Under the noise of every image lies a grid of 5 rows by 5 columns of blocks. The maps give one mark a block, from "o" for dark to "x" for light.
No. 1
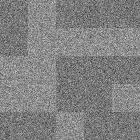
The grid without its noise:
o x o o o
o x x x x
x x o o o
x x o o x
o o x o o
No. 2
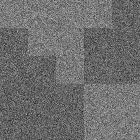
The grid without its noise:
x x x x o
o x x o o
o o x o o
o o o x x
o o o x x
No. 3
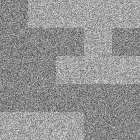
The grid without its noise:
o x x x x
o o o x o
o o x x x
o o o o o
x x x o o
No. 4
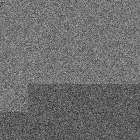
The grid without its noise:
x x x x x
x x x x x
x x x x x
x o o o o
o o o o o
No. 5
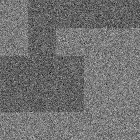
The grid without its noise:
x o o o o
x o x x x
o o o x x
o o o x x
x x x x x
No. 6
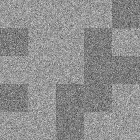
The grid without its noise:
x x x x o
o x x o x
x x x o o
o x o o x
x x o x x
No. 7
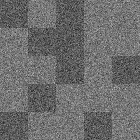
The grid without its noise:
o x o x x
x o o x x
x x o x o
x o x x x
o x x o x
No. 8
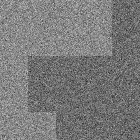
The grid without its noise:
x x x x o
x x x x o
x o o o o
x o o o o
x x o o o
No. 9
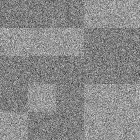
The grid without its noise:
o o o x x
x x x o o
o o o o o
o x o x x
x o o x x
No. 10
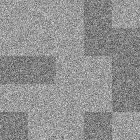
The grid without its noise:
x x x o x
x x x o o
o o x x o
x x x x o
o x x o x
